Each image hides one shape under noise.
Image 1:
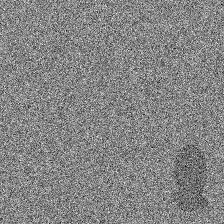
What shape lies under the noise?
footprint
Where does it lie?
bottom right
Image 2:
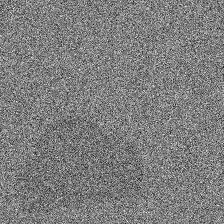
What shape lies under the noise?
cloud
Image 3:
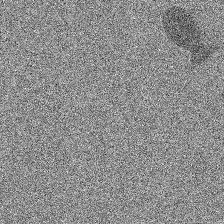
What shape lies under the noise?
fish
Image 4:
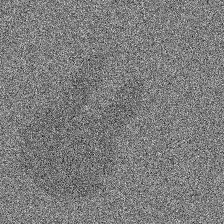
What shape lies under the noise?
rabbit's head
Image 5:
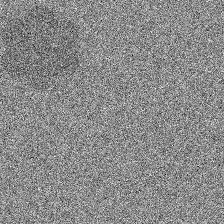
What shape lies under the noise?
flower
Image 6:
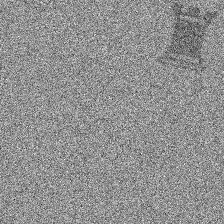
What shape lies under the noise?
chess rook
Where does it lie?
top right
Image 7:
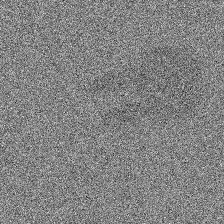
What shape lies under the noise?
rabbit's head
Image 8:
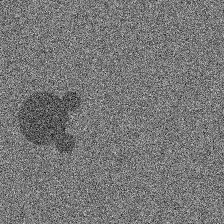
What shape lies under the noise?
bear's head
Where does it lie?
middle left
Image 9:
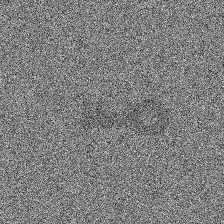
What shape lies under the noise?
key
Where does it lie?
centre
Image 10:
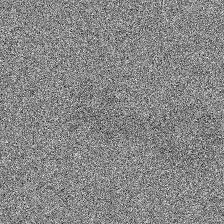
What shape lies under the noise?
key
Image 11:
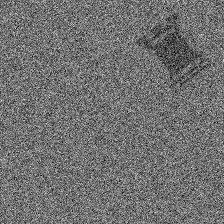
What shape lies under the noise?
chess rook
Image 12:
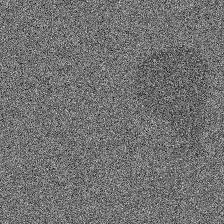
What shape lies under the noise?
pear
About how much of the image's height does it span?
half
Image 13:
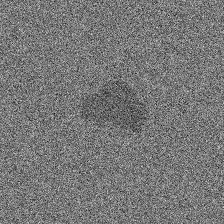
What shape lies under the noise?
cloud
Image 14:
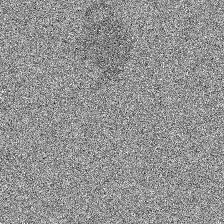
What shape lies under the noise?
teapot
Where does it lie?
top middle
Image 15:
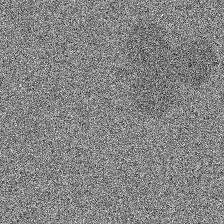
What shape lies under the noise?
club
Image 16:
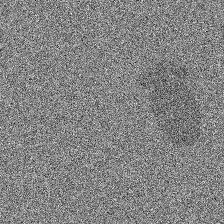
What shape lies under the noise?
footprint
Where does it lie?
middle right
